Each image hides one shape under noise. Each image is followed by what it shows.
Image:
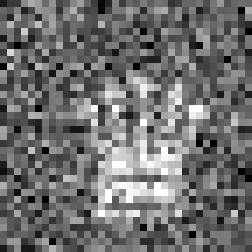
chess queen
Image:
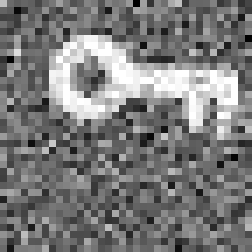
key
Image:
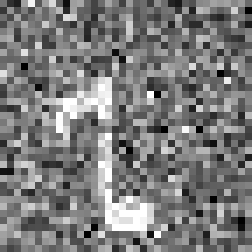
musical note
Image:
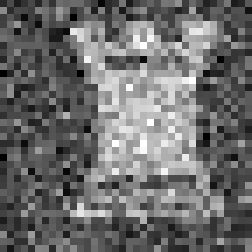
chess rook
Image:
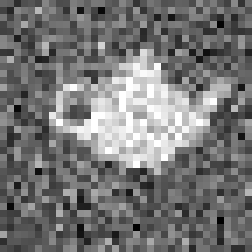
teapot
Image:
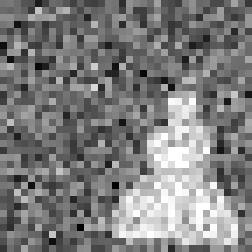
chess pawn
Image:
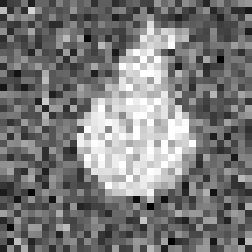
pear
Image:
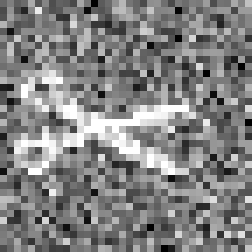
pair of scissors
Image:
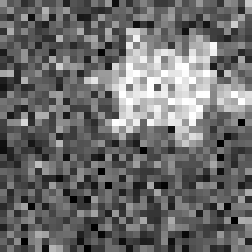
turtle
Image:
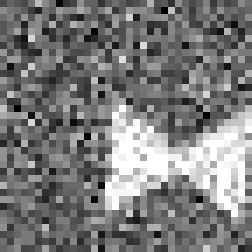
bow tie
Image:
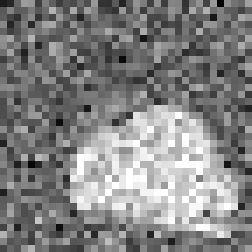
cloud
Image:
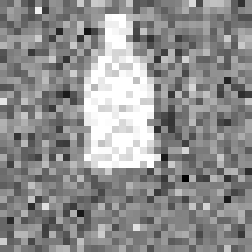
bottle
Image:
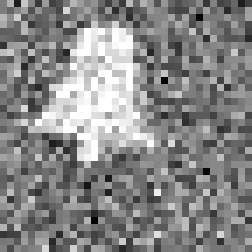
bell
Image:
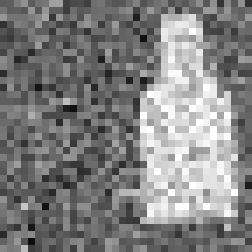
bottle
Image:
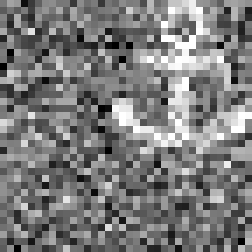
anchor
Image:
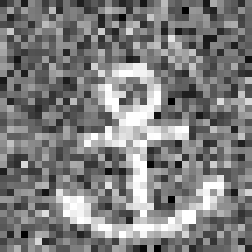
anchor
